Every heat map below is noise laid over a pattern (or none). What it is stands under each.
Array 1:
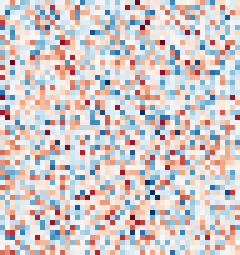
only noise
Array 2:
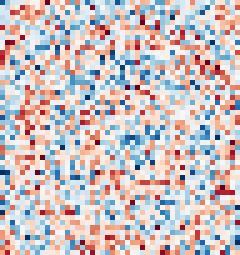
rings round one point
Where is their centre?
centre
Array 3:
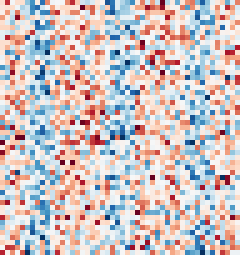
vertical stripes
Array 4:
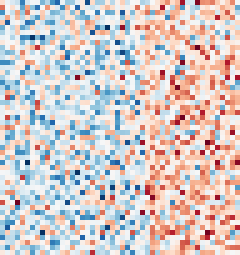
a sharp edge
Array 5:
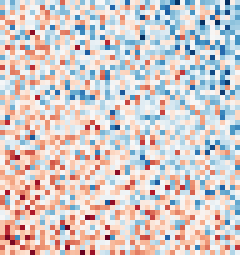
a smooth slope
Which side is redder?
bottom left
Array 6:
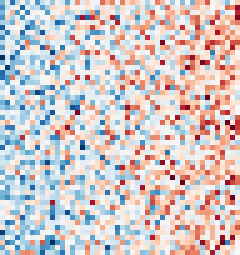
a smooth slope
